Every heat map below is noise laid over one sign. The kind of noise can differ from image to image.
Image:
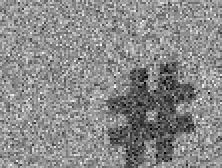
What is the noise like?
independent entries
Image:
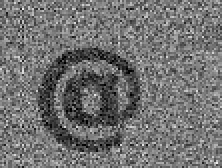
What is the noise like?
low rank plus noise
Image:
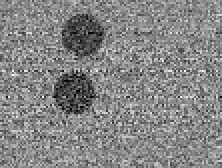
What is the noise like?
rows of uneven size
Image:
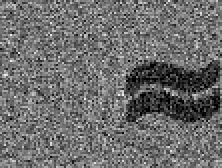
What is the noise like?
low rank plus noise
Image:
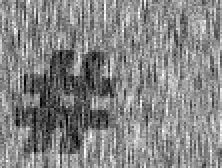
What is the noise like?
streaked along the columns
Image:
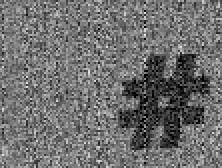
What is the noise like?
columns of uneven size
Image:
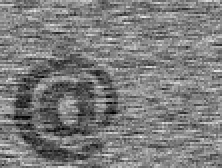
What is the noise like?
streaked along the rows
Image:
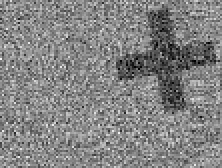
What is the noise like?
low rank plus noise
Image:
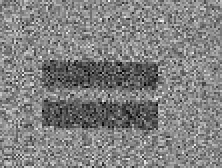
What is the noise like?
low rank plus noise
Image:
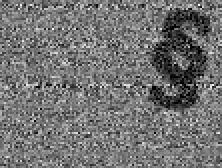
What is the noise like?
rows of uneven size
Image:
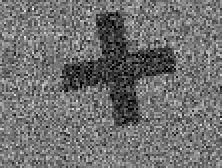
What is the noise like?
low rank plus noise
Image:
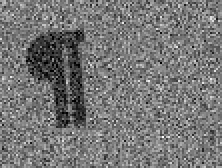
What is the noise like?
low rank plus noise
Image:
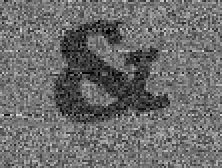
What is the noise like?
rows of uneven size
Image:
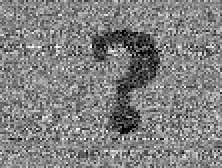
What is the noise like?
rows of uneven size
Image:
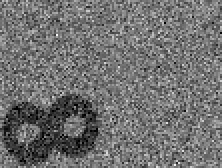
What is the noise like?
independent entries
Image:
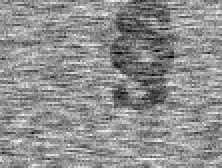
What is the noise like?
streaked along the rows
